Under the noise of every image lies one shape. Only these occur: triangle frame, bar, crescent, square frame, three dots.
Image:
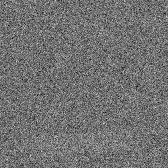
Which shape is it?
bar
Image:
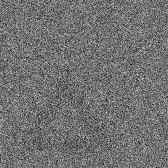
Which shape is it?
triangle frame
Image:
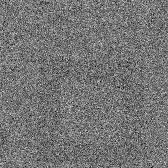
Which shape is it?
square frame
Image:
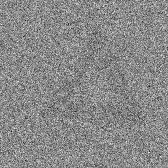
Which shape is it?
triangle frame
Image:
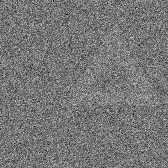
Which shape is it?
triangle frame
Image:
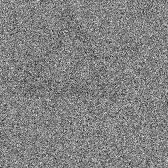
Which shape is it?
triangle frame
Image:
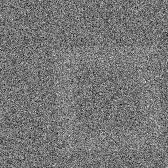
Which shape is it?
square frame
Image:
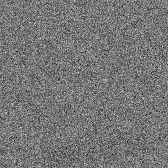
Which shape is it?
bar
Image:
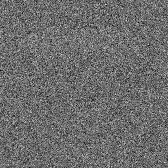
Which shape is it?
bar
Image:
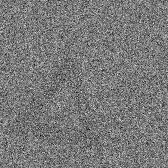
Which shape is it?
triangle frame
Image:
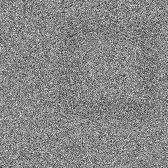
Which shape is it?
square frame
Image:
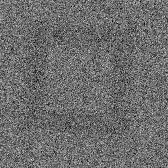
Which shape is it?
square frame
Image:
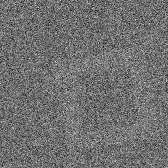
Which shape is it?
square frame
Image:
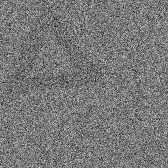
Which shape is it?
triangle frame
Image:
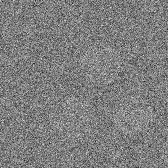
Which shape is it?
three dots
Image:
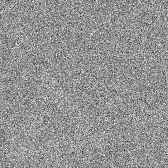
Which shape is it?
triangle frame
